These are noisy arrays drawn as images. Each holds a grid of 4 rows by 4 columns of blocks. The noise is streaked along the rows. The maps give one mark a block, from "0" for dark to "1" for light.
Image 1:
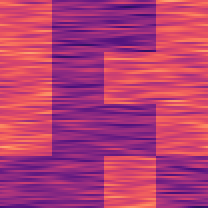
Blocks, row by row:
1001
1011
1001
0010
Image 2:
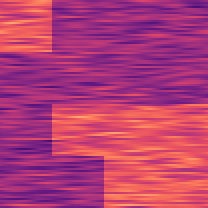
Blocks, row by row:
1000
0000
0111
0011
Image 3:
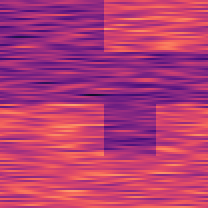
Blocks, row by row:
0011
0000
1101
1111
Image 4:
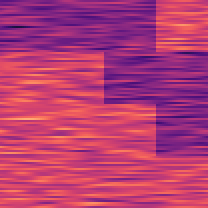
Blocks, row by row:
0001
1100
1110
1111
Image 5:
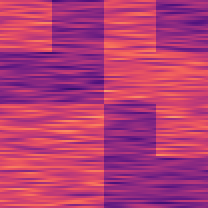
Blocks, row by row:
1010
0011
1101
1100
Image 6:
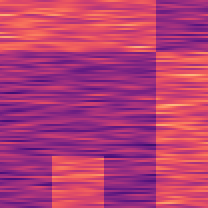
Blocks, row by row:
1110
0001
0001
0101
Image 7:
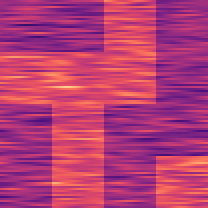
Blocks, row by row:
0010
1110
0100
0101
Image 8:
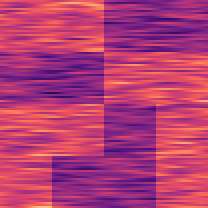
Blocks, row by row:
1100
0011
1101
1001
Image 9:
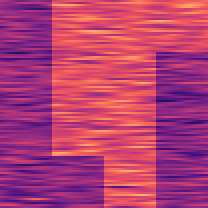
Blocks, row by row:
0111
0110
0110
0010
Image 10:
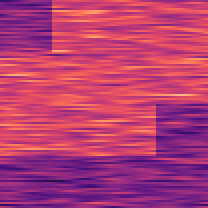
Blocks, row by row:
0111
1111
1110
0000
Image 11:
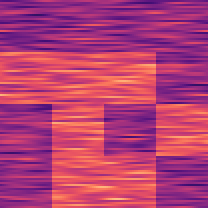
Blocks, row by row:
0000
1110
0101
0110
